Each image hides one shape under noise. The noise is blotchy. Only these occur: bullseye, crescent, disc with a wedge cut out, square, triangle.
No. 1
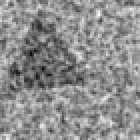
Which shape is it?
triangle
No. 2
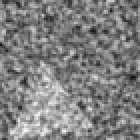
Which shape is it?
triangle
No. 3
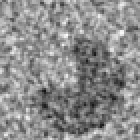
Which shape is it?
disc with a wedge cut out
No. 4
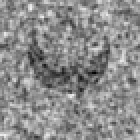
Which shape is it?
crescent
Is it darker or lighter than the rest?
darker
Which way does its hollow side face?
up
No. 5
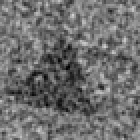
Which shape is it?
triangle
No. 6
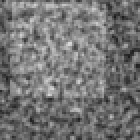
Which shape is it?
square
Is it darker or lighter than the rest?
lighter
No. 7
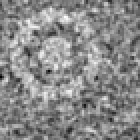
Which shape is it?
bullseye
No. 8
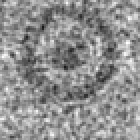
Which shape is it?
bullseye
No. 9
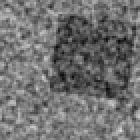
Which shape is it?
square
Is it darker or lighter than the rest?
darker
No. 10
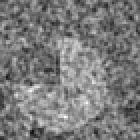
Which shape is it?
disc with a wedge cut out
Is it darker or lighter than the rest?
lighter
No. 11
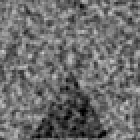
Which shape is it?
triangle
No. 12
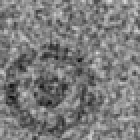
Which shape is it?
bullseye
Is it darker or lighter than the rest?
darker
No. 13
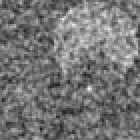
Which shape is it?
disc with a wedge cut out
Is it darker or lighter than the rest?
lighter
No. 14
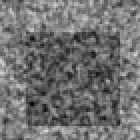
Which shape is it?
square
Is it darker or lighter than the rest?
darker
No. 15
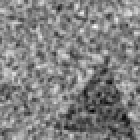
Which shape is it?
triangle
